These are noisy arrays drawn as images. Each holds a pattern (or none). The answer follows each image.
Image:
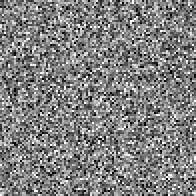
only noise
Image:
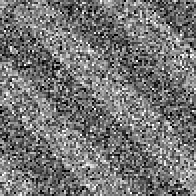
diagonal stripes
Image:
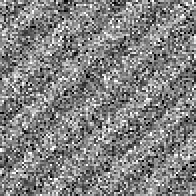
diagonal stripes
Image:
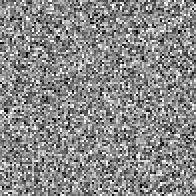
only noise
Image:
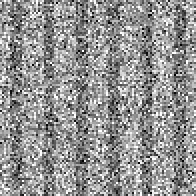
vertical stripes
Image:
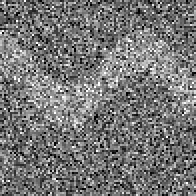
a wavy band
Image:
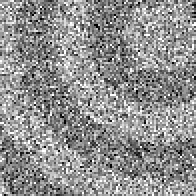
rings round one point
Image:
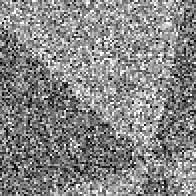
spokes from one point
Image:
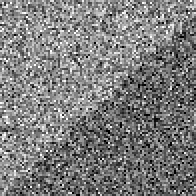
a sharp edge
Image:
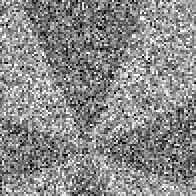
spokes from one point
